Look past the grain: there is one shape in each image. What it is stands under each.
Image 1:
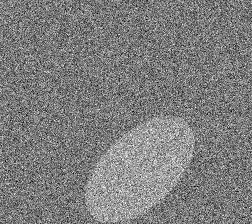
light ellipse
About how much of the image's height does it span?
half
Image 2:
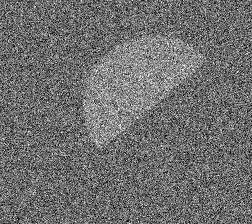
light half disc
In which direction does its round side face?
up and left
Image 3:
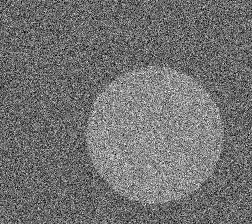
light disc
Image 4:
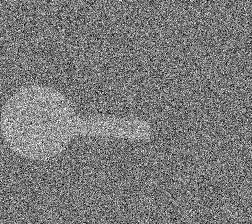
light lollipop
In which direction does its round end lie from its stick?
left
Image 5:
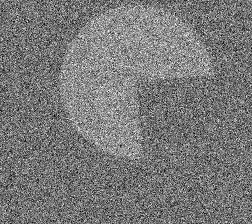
light disc with a wedge cut out
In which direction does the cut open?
down and right
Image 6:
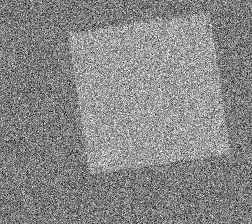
light square
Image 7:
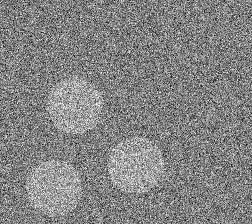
light three dots
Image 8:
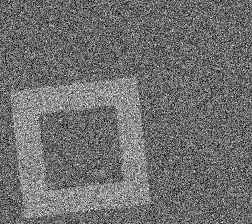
light square frame
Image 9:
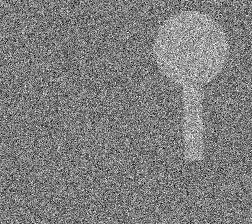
light lollipop
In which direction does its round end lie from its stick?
up
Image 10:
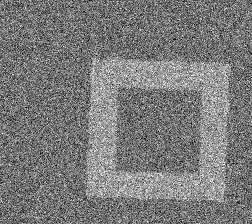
light square frame
